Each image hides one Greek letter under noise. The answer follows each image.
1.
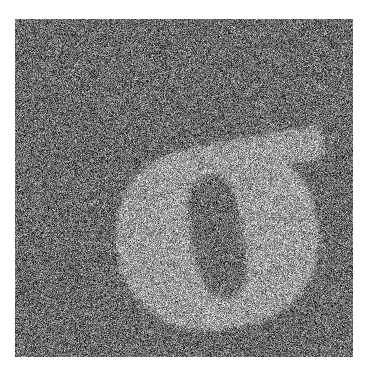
sigma
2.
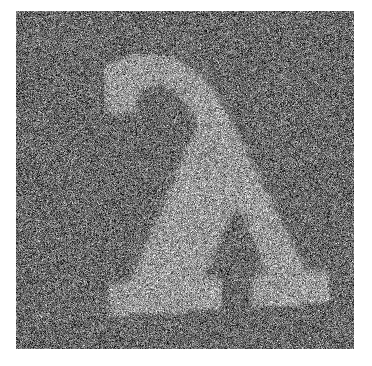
lambda
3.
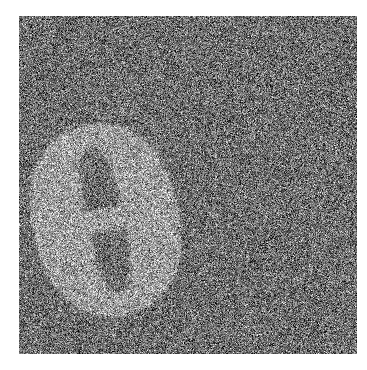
theta
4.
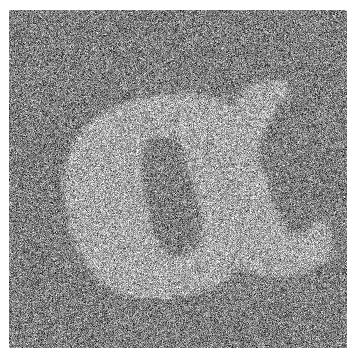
alpha
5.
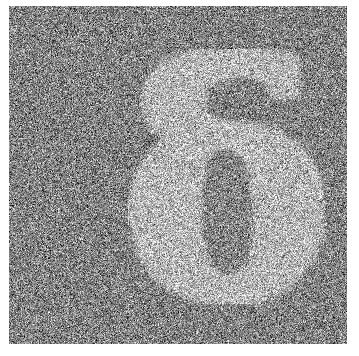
delta
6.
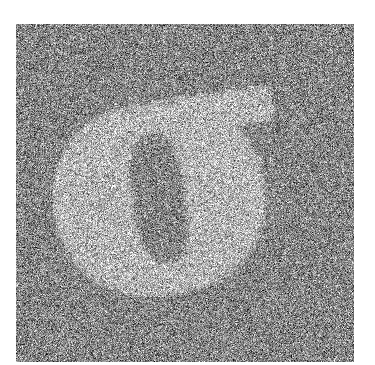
sigma
